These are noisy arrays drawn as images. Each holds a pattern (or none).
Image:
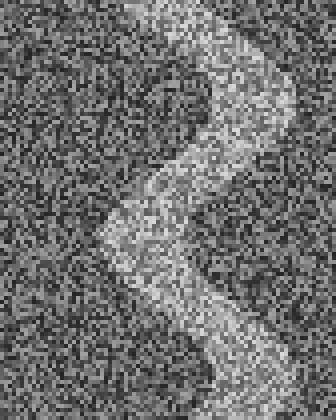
a wavy band
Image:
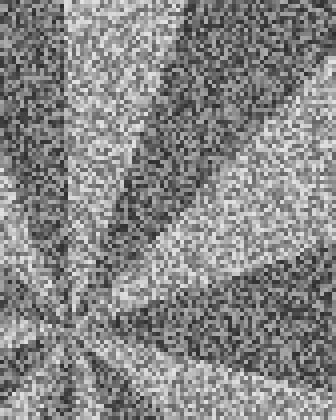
spokes from one point
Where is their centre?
bottom left
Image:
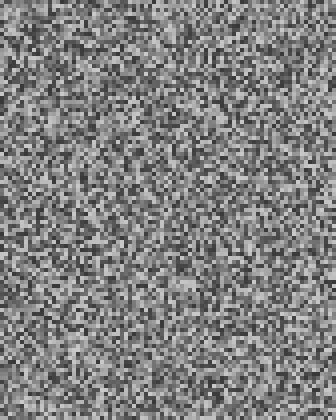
only noise
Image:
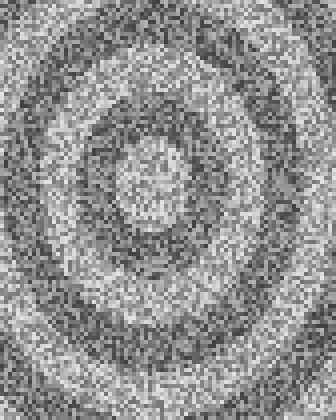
rings round one point
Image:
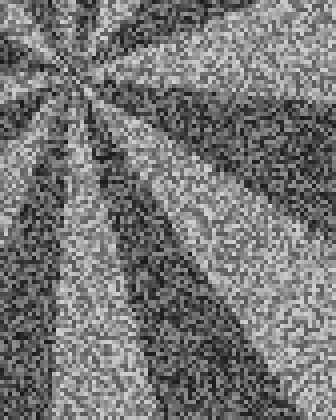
spokes from one point
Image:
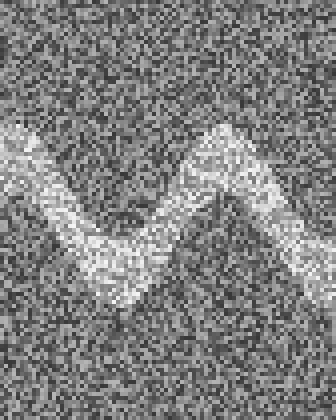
a wavy band
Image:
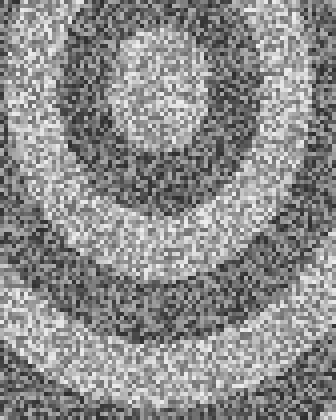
rings round one point
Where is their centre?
top middle
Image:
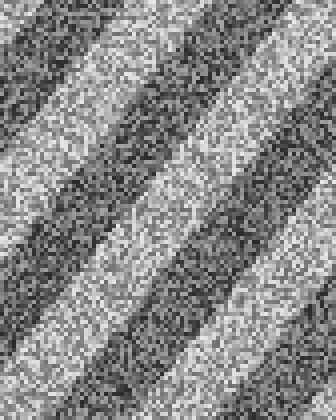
diagonal stripes
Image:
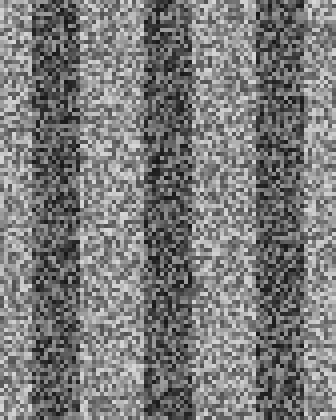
vertical stripes
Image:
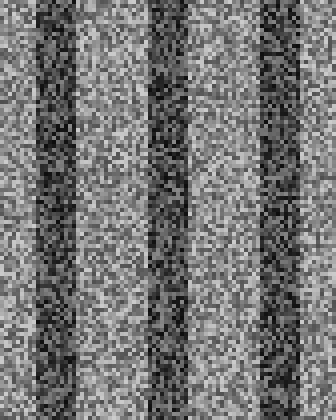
vertical stripes
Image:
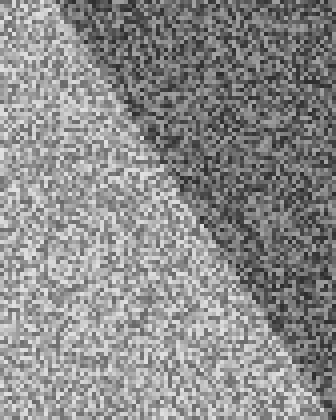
a sharp edge
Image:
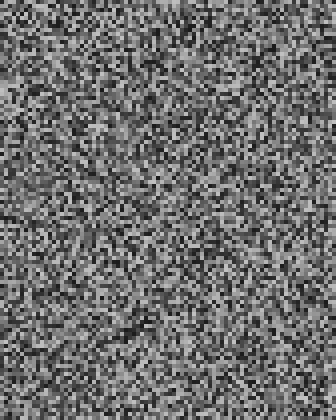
only noise
